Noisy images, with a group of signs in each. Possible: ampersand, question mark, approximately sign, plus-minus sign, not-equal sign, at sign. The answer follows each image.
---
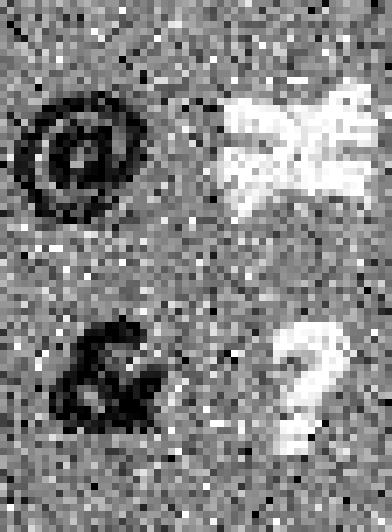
top left: dark at sign; top right: light not-equal sign; bottom left: dark ampersand; bottom right: light question mark
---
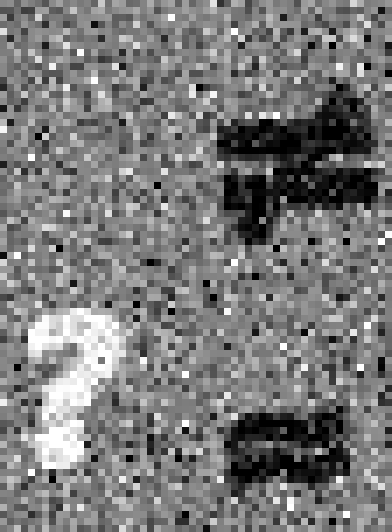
top right: dark not-equal sign; bottom left: light question mark; bottom right: dark approximately sign
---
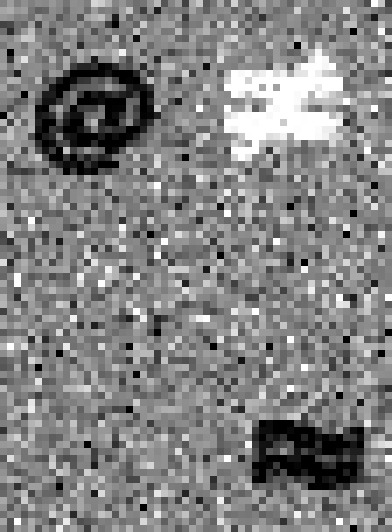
top left: dark at sign; top right: light not-equal sign; bottom right: dark approximately sign
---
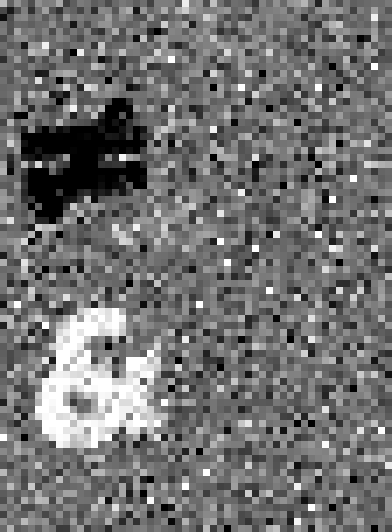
top left: dark not-equal sign; bottom left: light ampersand
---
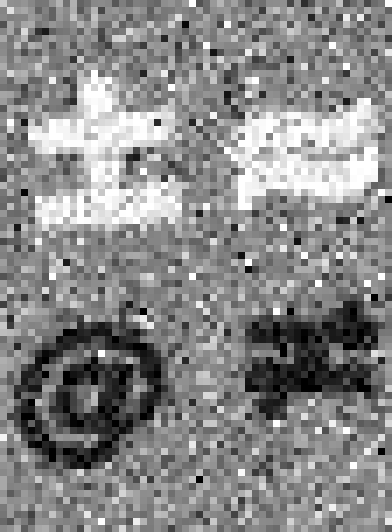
top left: light plus-minus sign; top right: light approximately sign; bottom left: dark at sign; bottom right: dark not-equal sign
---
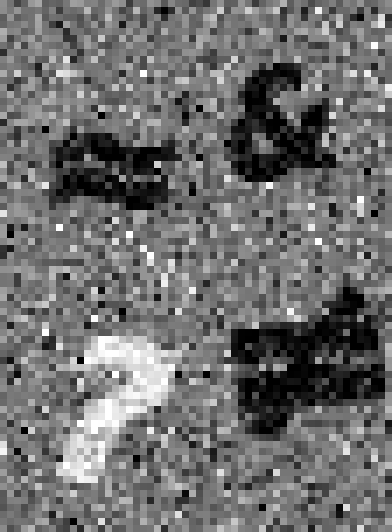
top left: dark approximately sign; top right: dark ampersand; bottom left: light question mark; bottom right: dark not-equal sign
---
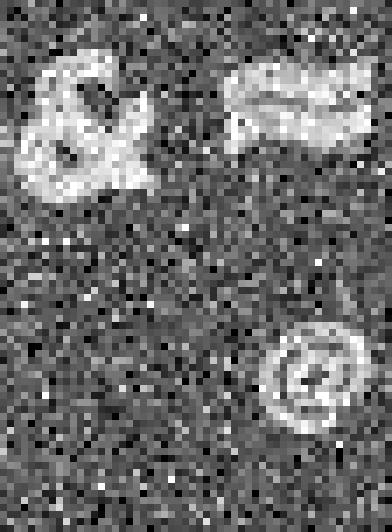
top left: light ampersand; top right: light approximately sign; bottom right: light at sign
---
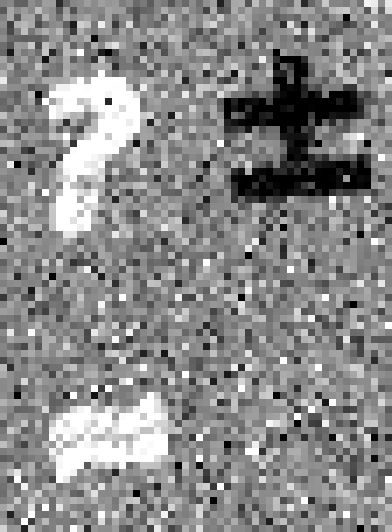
top left: light question mark; top right: dark plus-minus sign; bottom left: light approximately sign
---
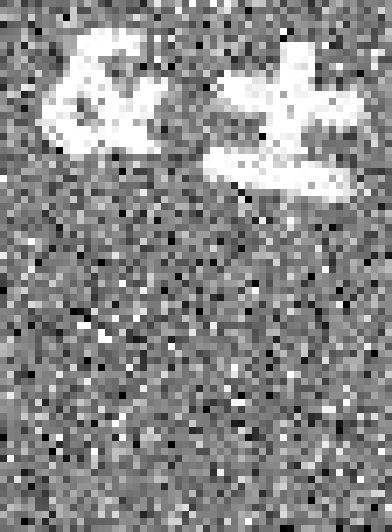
top left: light ampersand; top right: light plus-minus sign
